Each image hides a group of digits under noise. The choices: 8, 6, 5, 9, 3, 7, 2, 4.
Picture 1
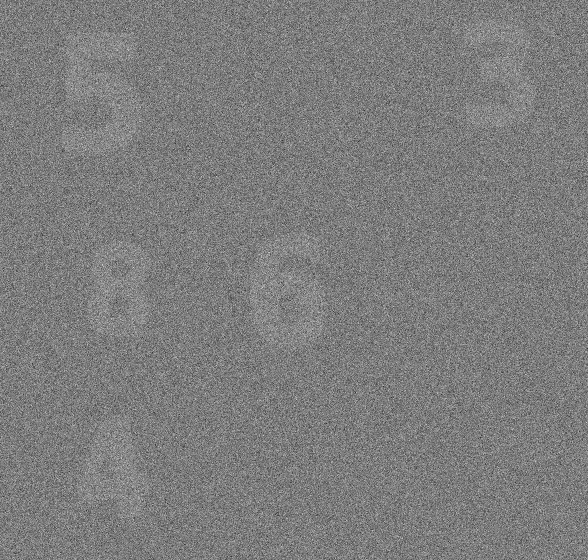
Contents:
top left: 5; top right: 3; middle left: 8; centre: 6; bottom left: 4
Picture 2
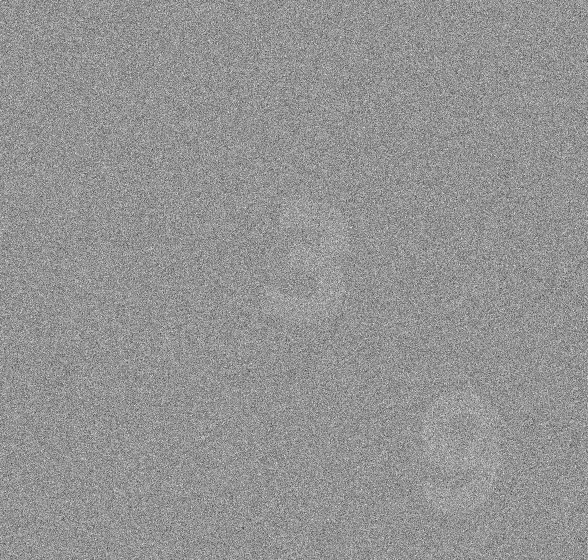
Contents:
centre: 3; bottom right: 9
